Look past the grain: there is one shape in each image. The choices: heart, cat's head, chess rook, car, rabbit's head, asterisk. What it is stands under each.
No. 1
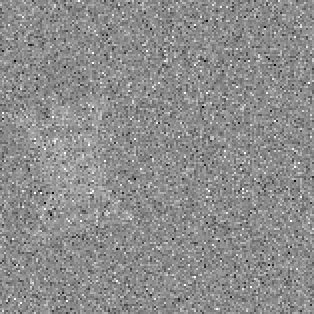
chess rook
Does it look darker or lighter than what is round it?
lighter
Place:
middle left
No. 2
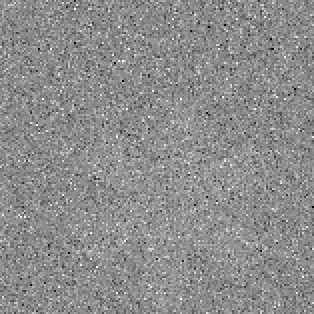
asterisk
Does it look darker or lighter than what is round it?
lighter
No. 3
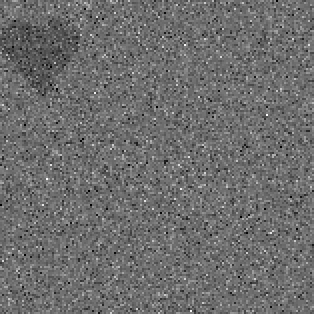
heart
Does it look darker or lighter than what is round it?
darker
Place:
top left
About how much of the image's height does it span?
a quarter
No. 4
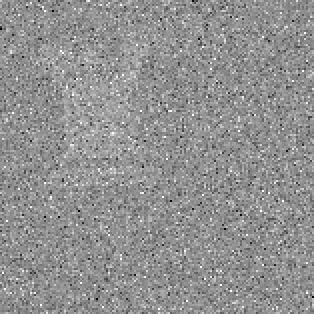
chess rook
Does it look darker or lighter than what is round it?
lighter
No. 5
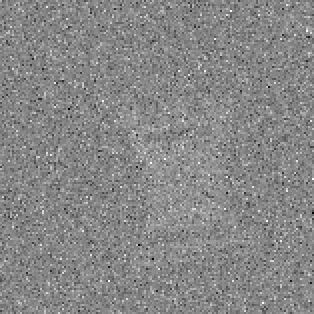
chess rook
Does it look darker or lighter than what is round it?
lighter
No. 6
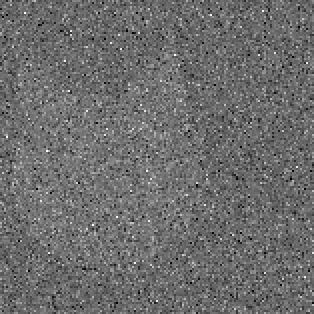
cat's head
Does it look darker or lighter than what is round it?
lighter
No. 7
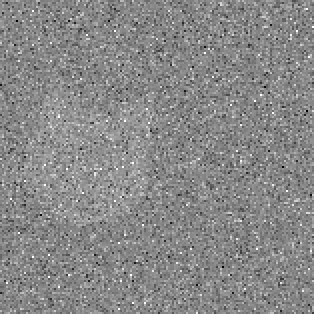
cat's head
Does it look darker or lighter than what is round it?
lighter
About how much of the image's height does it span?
half
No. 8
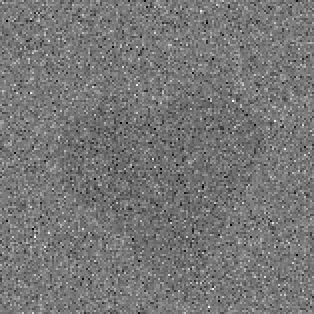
heart
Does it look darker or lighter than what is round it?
darker
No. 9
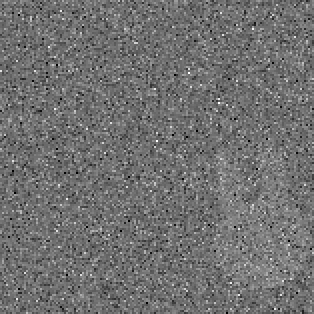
rabbit's head
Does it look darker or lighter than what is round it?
lighter
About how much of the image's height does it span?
half
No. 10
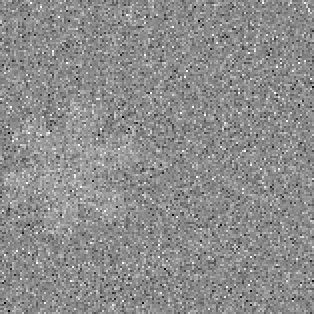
asterisk
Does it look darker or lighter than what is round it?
lighter
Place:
middle left
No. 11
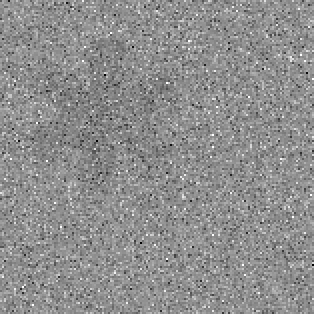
asterisk
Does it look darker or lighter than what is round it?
darker
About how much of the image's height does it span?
half
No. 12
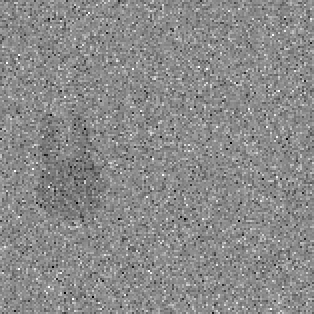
rabbit's head
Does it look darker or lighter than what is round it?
darker
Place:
middle left
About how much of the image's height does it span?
a third
